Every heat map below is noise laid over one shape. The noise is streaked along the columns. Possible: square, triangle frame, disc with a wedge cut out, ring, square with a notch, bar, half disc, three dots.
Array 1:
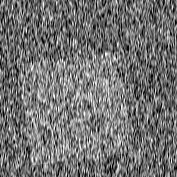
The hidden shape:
square
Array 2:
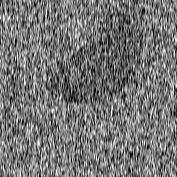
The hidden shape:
half disc
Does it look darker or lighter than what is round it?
darker
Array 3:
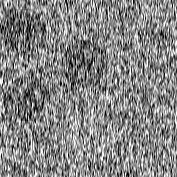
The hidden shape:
three dots
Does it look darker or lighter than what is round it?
darker
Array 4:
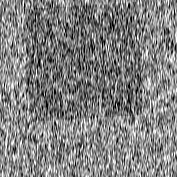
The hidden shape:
square
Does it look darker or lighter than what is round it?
darker
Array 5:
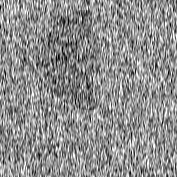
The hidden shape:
half disc
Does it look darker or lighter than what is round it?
darker
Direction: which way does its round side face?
left
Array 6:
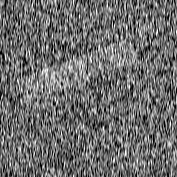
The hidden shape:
bar
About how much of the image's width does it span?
two thirds
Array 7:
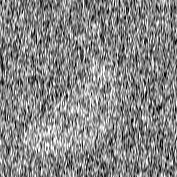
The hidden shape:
half disc
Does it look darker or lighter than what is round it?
lighter
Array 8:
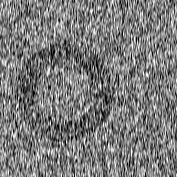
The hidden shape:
ring
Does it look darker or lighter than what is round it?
darker
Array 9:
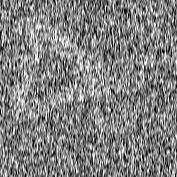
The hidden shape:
triangle frame
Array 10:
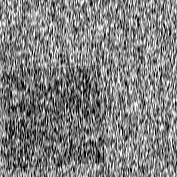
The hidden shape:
square
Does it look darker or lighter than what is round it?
darker
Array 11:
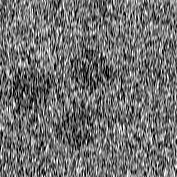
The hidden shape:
three dots
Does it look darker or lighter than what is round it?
darker
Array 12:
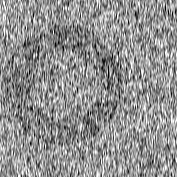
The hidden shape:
ring
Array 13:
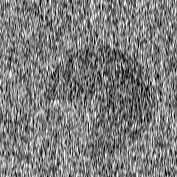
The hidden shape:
disc with a wedge cut out
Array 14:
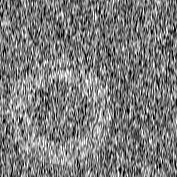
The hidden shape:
ring
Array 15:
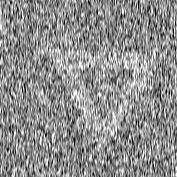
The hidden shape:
triangle frame
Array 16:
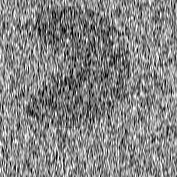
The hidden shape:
disc with a wedge cut out
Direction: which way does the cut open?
left
